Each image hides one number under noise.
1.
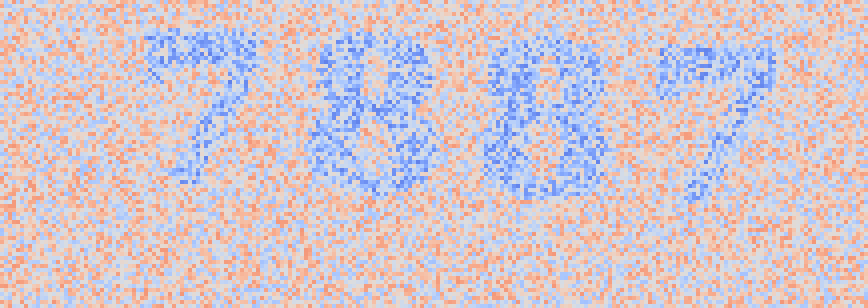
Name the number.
7887
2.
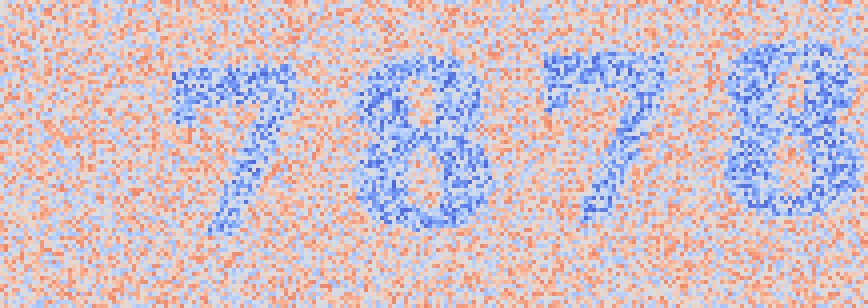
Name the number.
7878
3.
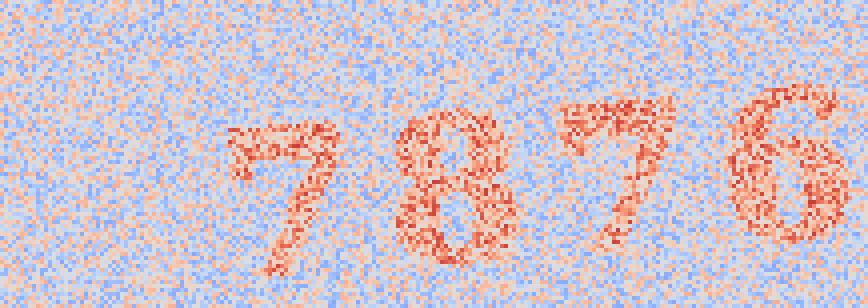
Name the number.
7876
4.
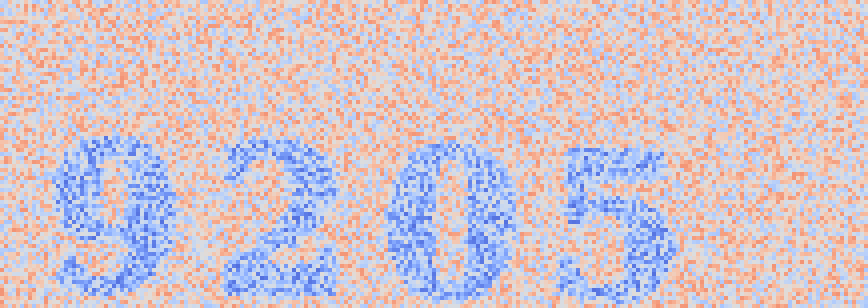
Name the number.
9205
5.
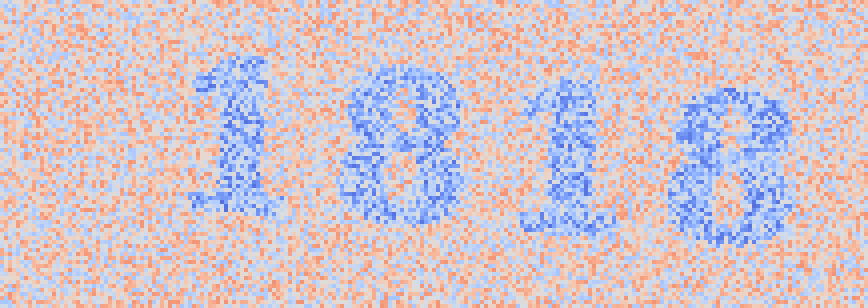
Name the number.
1818
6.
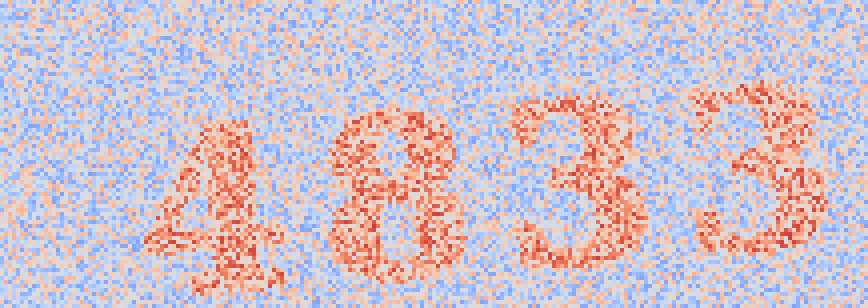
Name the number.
4833
